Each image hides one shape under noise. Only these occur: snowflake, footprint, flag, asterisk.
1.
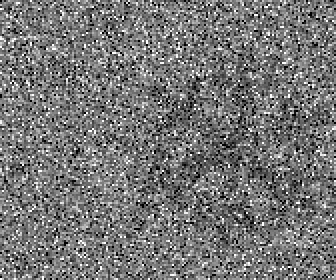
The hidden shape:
snowflake
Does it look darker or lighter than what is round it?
darker
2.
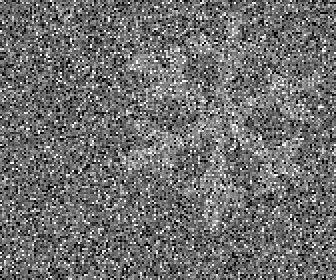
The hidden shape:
snowflake
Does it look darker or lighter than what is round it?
lighter
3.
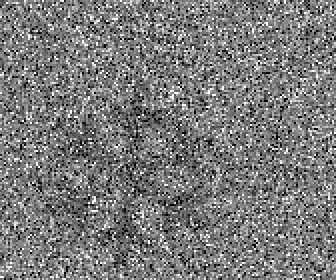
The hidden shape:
snowflake
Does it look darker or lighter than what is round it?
darker
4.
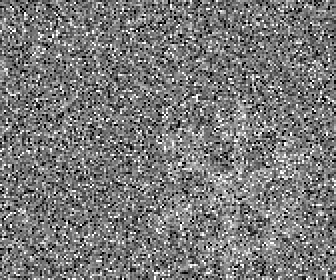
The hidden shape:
snowflake
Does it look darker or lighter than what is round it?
lighter
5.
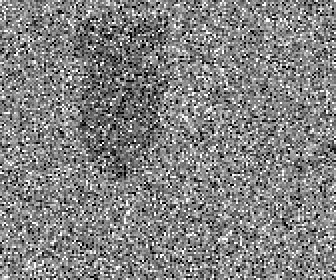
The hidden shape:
footprint
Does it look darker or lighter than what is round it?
darker
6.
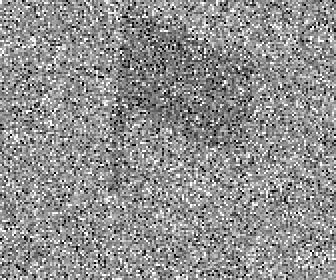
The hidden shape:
flag
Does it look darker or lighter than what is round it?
darker
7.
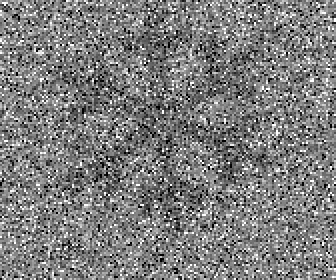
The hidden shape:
snowflake
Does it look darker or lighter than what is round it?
darker
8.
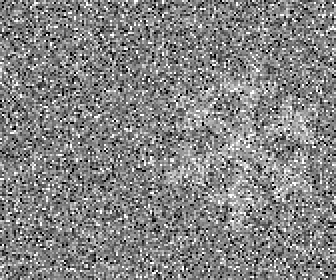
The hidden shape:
snowflake
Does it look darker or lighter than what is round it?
lighter
